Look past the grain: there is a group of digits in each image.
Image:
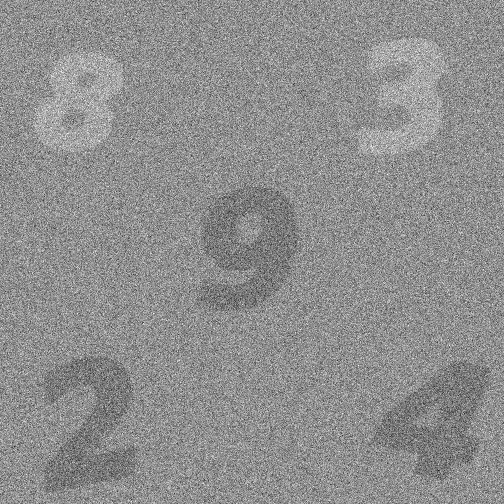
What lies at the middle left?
nothing
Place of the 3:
top right
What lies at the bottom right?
4
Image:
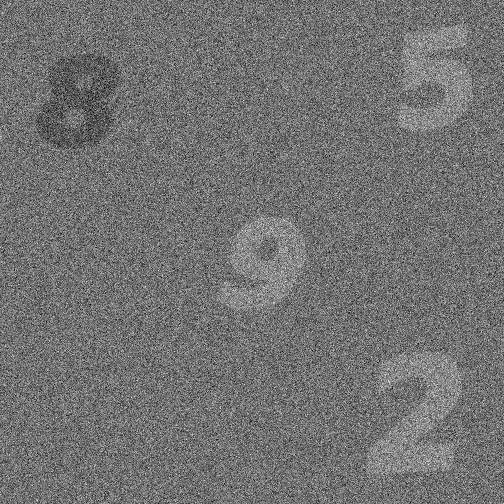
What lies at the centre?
9
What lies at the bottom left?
nothing
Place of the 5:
top right
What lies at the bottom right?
2
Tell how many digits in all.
4
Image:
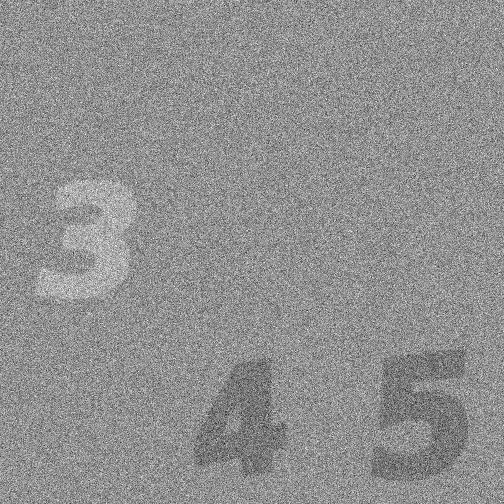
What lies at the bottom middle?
4
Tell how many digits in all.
3
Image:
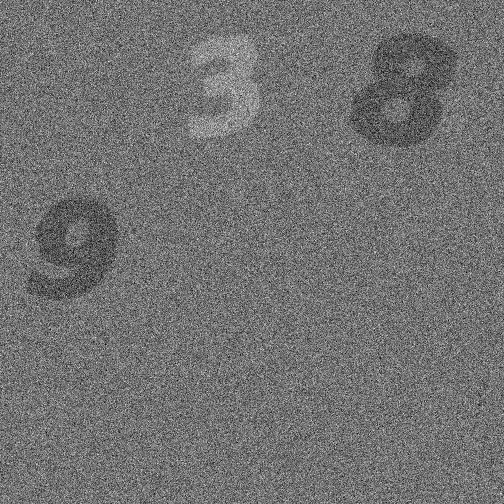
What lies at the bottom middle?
nothing
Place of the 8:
top right
